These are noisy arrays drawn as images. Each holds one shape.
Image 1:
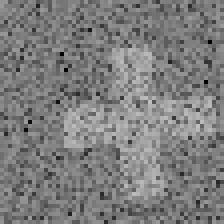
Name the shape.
cross
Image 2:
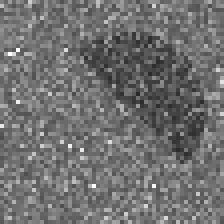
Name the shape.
half disc
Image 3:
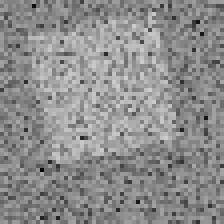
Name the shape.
square
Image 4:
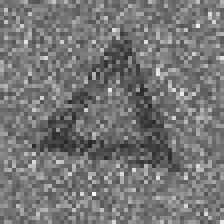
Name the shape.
triangle frame
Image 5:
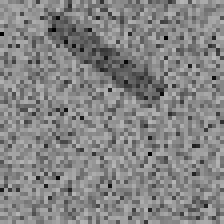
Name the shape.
bar
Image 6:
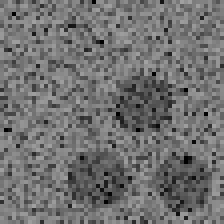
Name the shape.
three dots
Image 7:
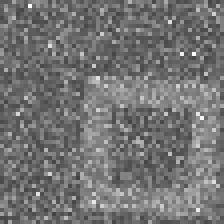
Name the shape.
square frame
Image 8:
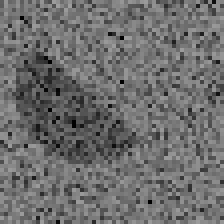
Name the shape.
half disc
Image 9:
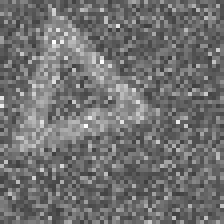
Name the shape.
triangle frame
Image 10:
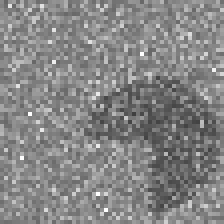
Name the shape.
disc with a wedge cut out
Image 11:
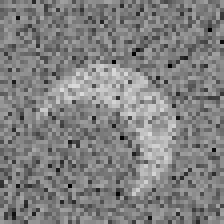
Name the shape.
crescent
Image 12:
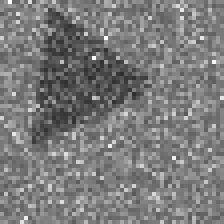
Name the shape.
triangle
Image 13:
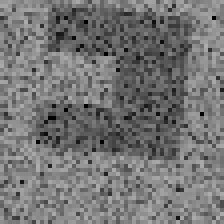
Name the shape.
square with a notch
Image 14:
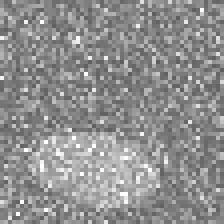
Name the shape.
ellipse
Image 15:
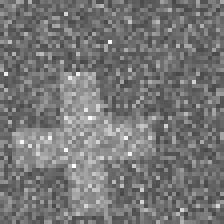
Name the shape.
cross
